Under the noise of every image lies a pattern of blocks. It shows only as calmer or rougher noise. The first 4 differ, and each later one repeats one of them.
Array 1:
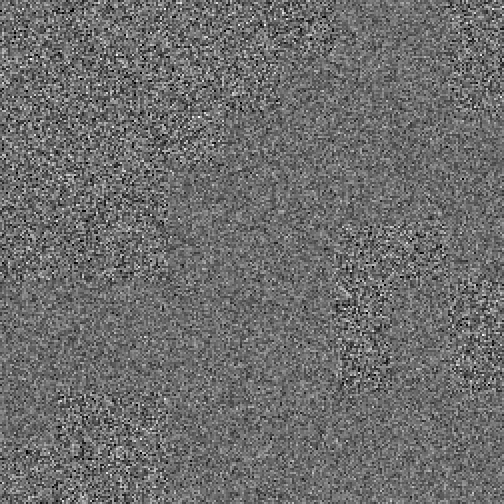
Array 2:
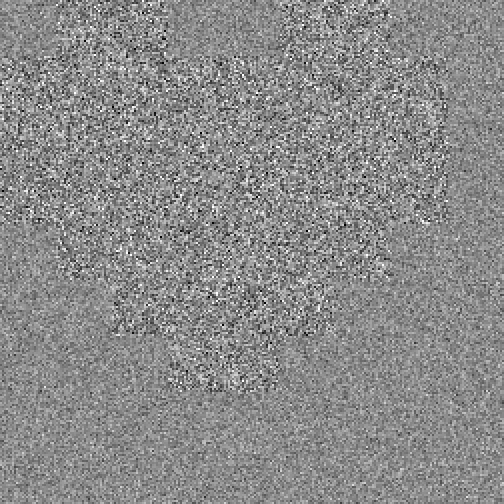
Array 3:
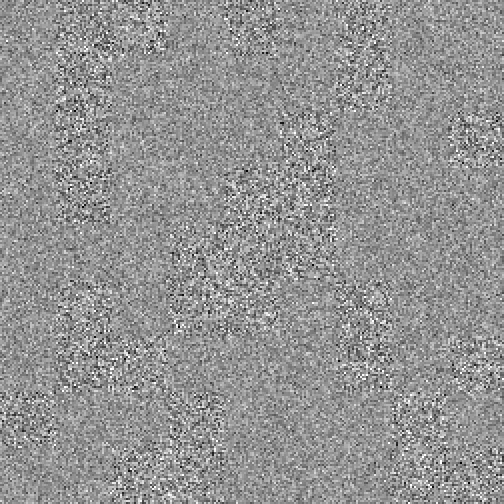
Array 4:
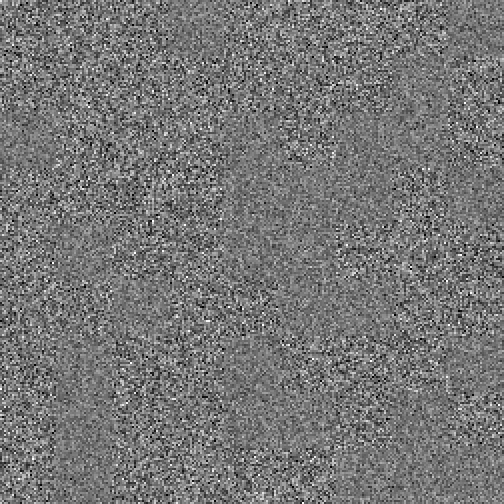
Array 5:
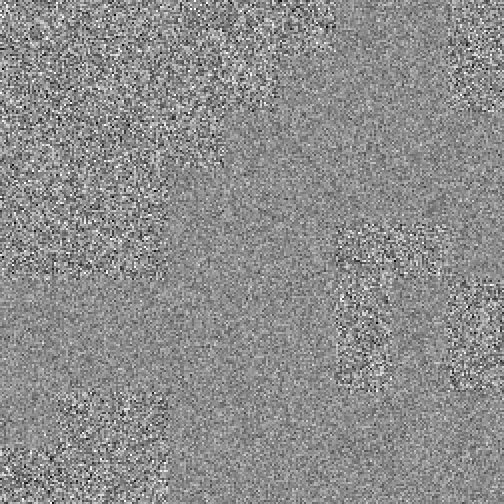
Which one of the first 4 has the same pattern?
1
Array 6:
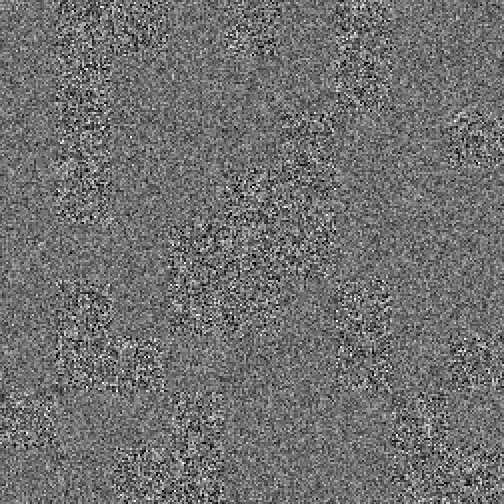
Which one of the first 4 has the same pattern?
3
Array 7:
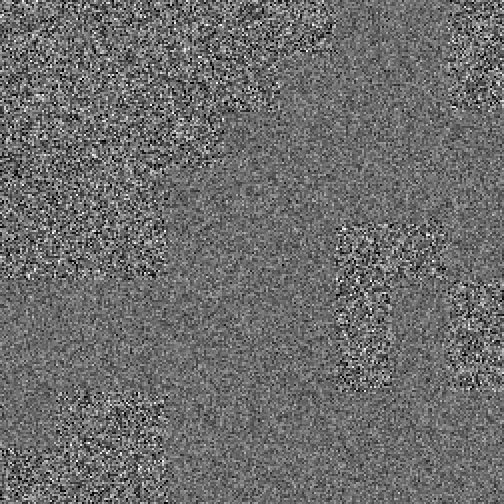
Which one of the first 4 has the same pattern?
1
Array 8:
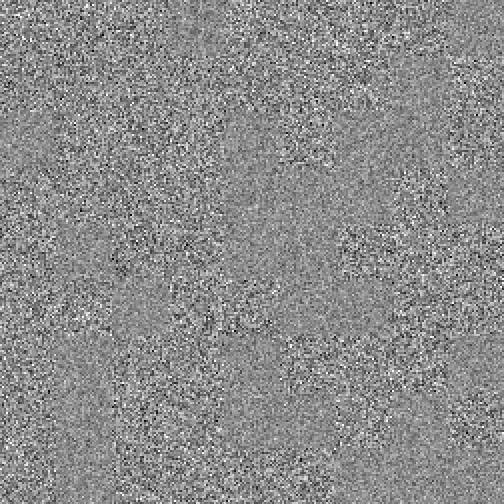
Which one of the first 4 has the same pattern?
4
